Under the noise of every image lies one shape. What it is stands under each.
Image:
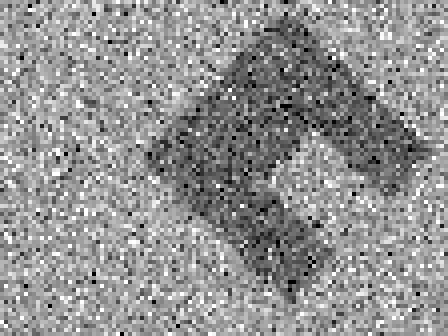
dark square with a notch
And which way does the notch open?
down and right
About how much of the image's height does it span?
nearly all
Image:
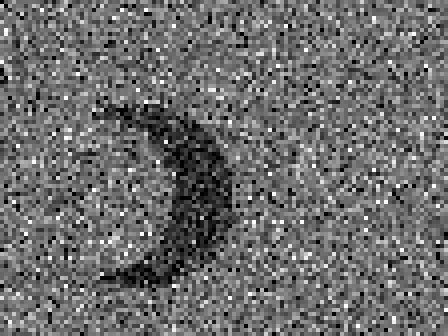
dark crescent
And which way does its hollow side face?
left
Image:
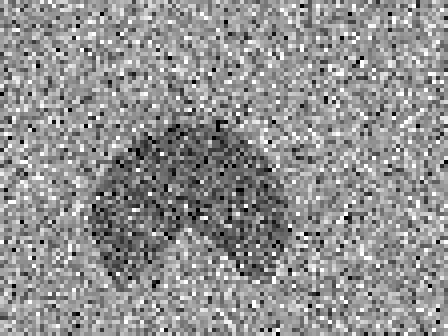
dark disc with a wedge cut out
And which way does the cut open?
down
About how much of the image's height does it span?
half
